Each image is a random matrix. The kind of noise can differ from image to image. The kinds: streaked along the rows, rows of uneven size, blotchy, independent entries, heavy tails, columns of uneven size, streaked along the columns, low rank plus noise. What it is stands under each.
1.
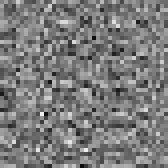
low rank plus noise
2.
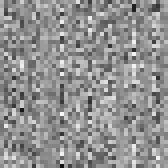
columns of uneven size
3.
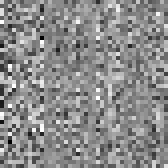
columns of uneven size
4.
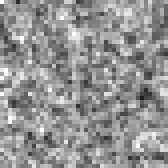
blotchy
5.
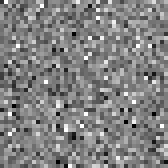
heavy tails
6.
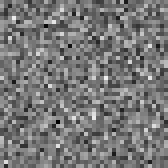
independent entries
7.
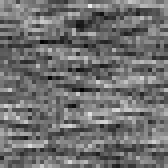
streaked along the rows
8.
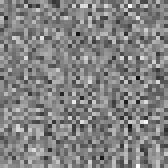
low rank plus noise
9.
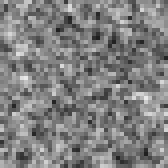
blotchy
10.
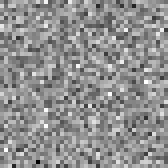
independent entries
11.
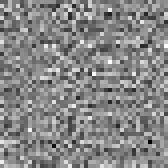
low rank plus noise
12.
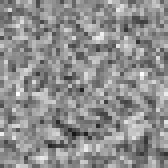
blotchy
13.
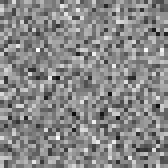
independent entries
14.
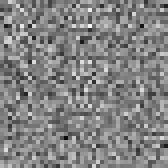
low rank plus noise
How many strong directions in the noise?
one
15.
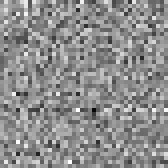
low rank plus noise
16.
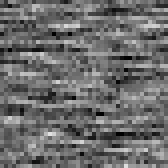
streaked along the rows
